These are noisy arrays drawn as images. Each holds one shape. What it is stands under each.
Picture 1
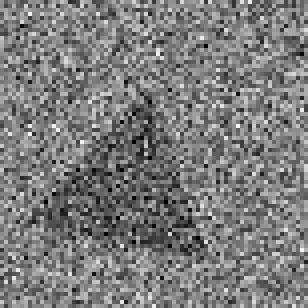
triangle
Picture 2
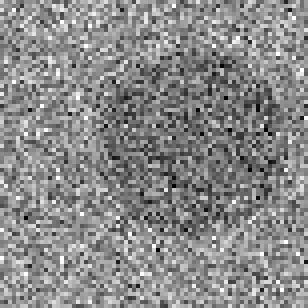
disc
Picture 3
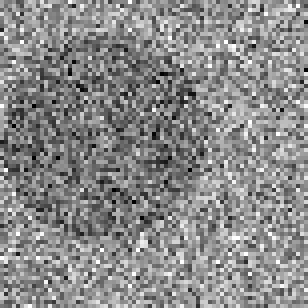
disc
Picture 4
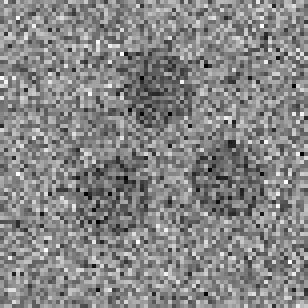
three dots
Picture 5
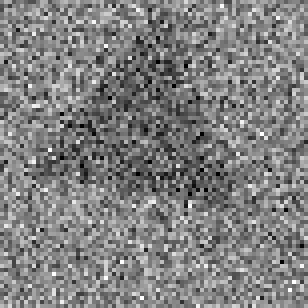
triangle
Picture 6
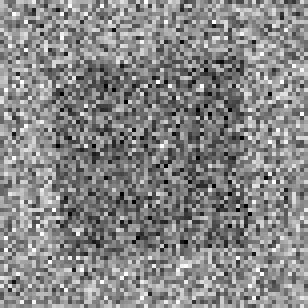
square
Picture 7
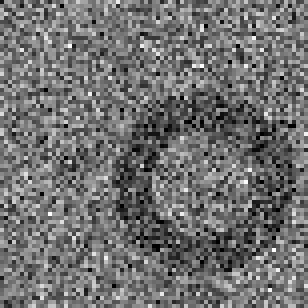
ring
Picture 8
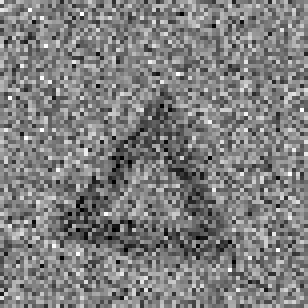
triangle frame
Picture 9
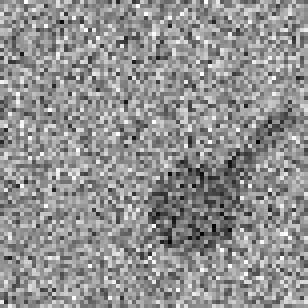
lollipop
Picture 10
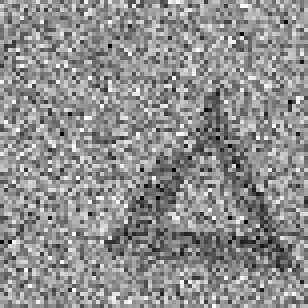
triangle frame
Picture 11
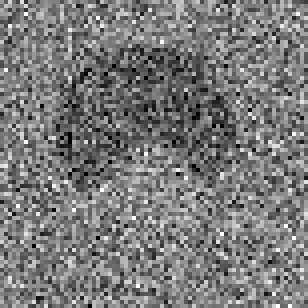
disc with a wedge cut out
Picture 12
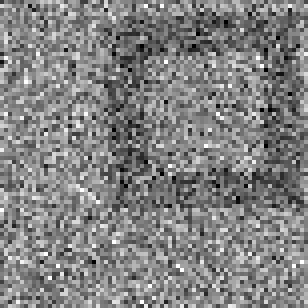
square frame
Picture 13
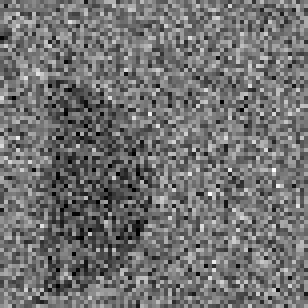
half disc
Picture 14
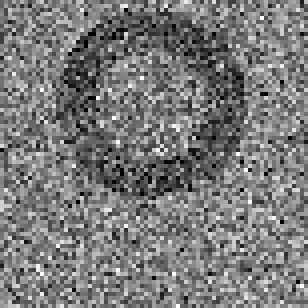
ring
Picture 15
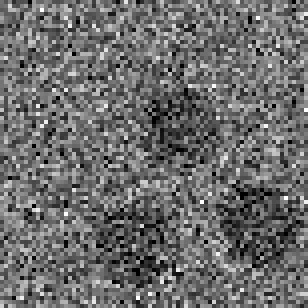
three dots
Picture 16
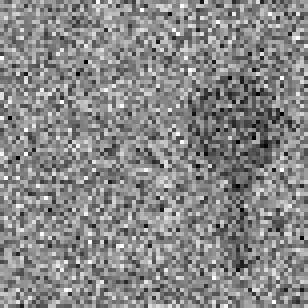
lollipop
